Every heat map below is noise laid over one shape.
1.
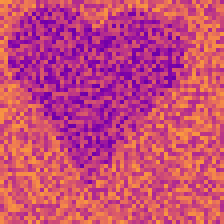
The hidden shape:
heart
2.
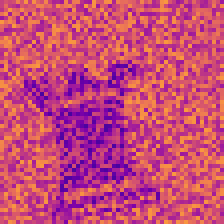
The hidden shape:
chess rook
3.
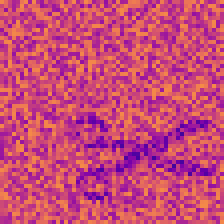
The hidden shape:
pair of scissors
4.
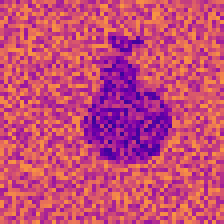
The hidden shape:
pear
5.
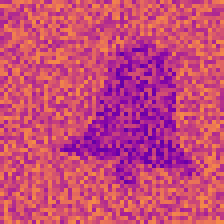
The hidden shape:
bell
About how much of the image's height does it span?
two thirds
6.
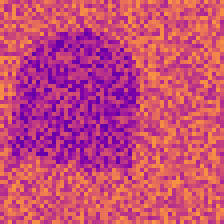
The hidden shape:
ghost
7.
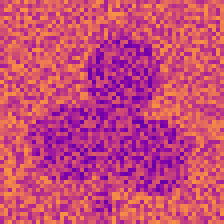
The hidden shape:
club
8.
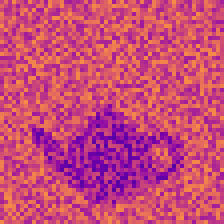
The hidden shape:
teapot
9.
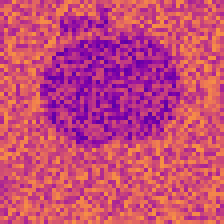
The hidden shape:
apple
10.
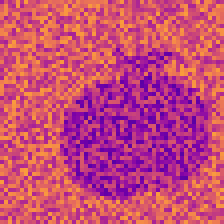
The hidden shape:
apple
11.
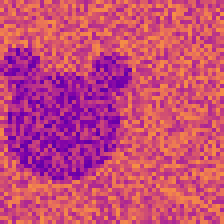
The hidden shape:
bear's head
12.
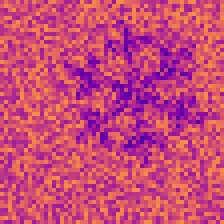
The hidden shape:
snowflake
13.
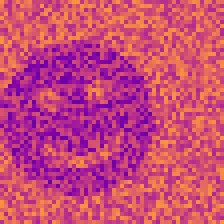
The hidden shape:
smiling face
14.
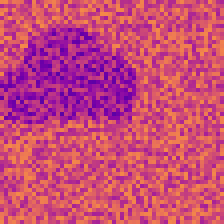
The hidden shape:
cloud
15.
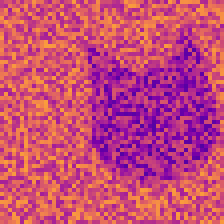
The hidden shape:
cat's head
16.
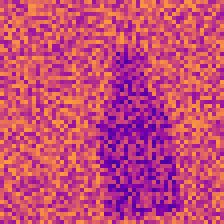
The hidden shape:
bottle
